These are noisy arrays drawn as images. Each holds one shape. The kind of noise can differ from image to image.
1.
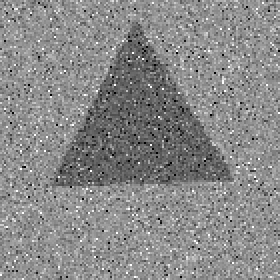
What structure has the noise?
heavy tails
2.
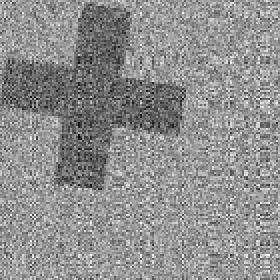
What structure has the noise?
low rank plus noise
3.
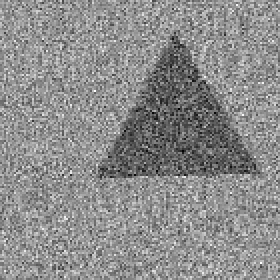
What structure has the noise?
low rank plus noise
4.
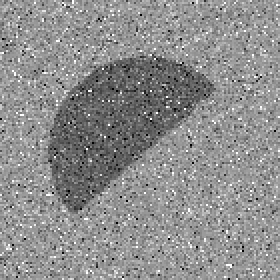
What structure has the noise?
heavy tails
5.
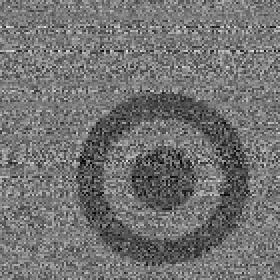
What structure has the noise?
rows of uneven size
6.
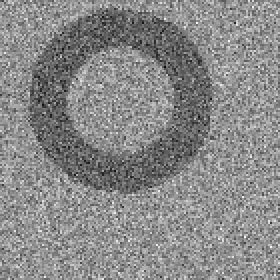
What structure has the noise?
independent entries
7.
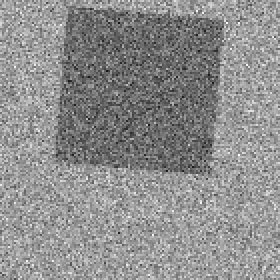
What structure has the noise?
independent entries
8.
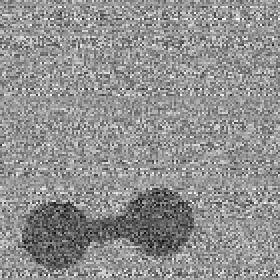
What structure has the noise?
rows of uneven size
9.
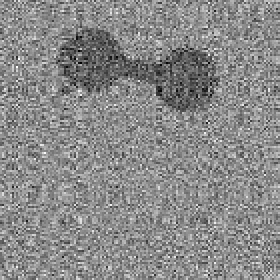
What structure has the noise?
low rank plus noise
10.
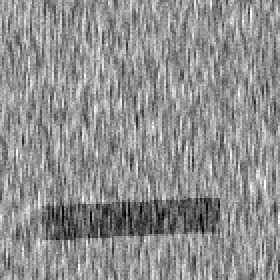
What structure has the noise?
streaked along the columns
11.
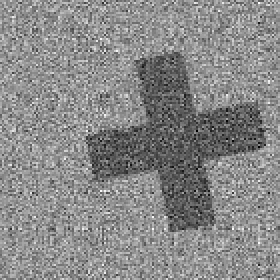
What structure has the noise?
low rank plus noise
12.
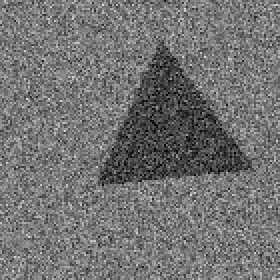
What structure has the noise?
independent entries
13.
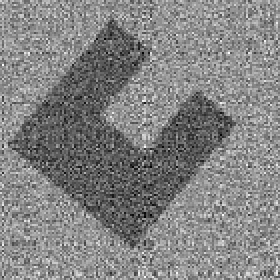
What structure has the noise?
low rank plus noise
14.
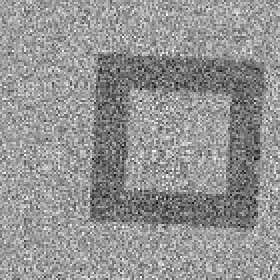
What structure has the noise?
low rank plus noise
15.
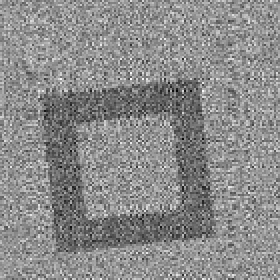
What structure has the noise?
low rank plus noise
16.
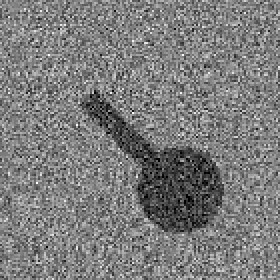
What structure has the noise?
low rank plus noise
